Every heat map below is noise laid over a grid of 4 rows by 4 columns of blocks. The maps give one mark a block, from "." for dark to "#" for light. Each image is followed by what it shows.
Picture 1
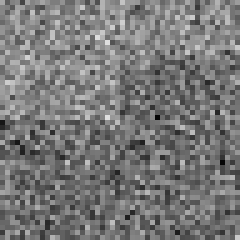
# # # #
# # . .
. . . .
. . . .
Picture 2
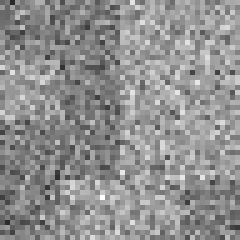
. . # #
# . # #
. . # #
. # # .
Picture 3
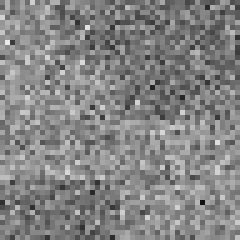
# . . .
# # . .
# # # #
. . # #
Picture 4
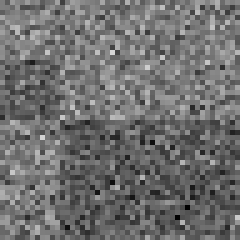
# # # #
. # # #
# . . .
# . . .
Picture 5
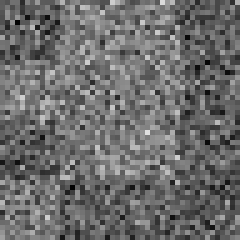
. # # .
# # # .
. # # .
# . . .
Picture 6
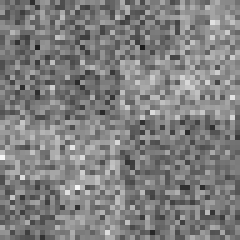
. . . #
. . # #
# # . .
. # . .
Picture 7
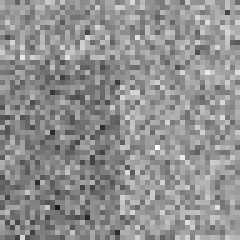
# # # #
. . # #
. . # #
. . # #
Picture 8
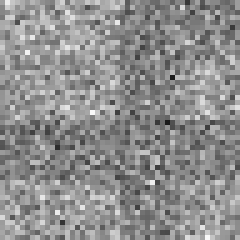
# # . .
# # . #
. . . .
# # . #
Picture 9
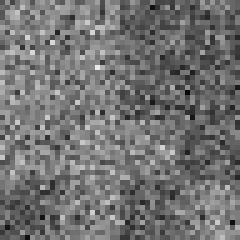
# # . .
# # . .
# # # .
. # . #
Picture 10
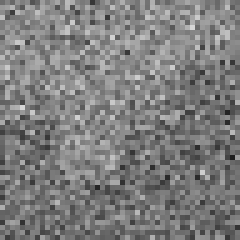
# # # #
# # # .
. # . .
. . . .
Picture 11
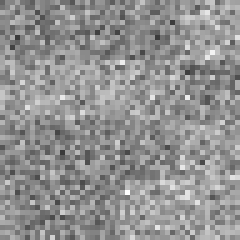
. . . #
# # # .
. . . #
. . # #
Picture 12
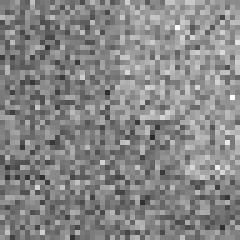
. . # #
. . # #
. . . #
. . . .
